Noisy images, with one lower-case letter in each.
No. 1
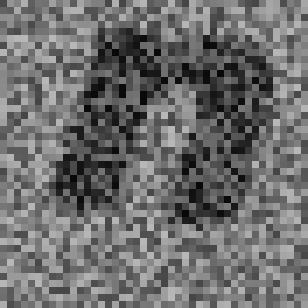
n
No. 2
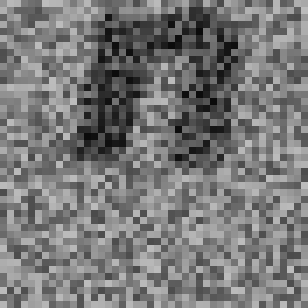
n
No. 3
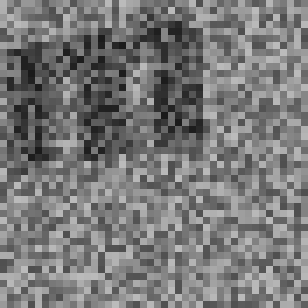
m
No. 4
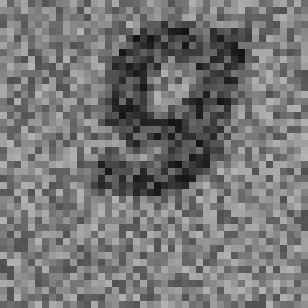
g
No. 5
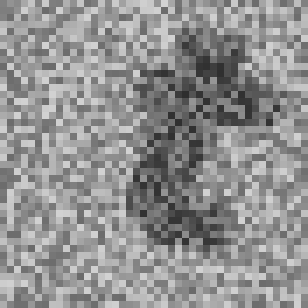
t
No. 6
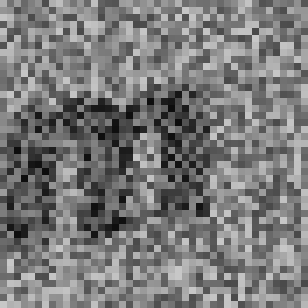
m
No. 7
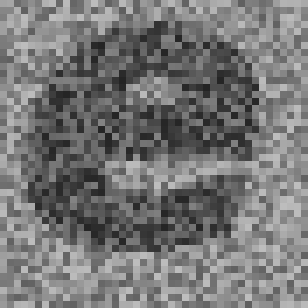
e
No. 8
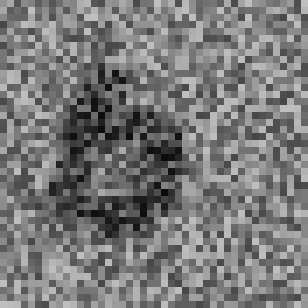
b
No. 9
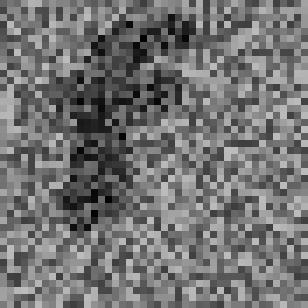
f
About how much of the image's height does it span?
two thirds
